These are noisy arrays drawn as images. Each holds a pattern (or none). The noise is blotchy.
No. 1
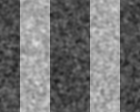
vertical stripes
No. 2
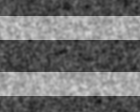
horizontal stripes
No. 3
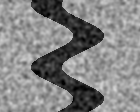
a wavy band
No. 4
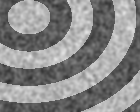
rings round one point
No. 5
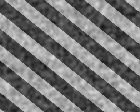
diagonal stripes
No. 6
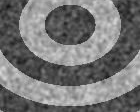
rings round one point
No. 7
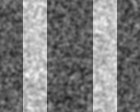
vertical stripes
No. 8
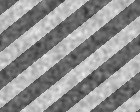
diagonal stripes
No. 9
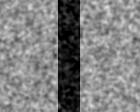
one vertical stripe
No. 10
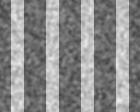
vertical stripes
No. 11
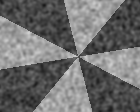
spokes from one point
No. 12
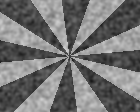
spokes from one point
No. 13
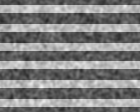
horizontal stripes
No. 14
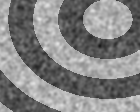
rings round one point
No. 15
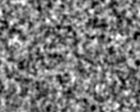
only noise
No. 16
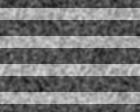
horizontal stripes
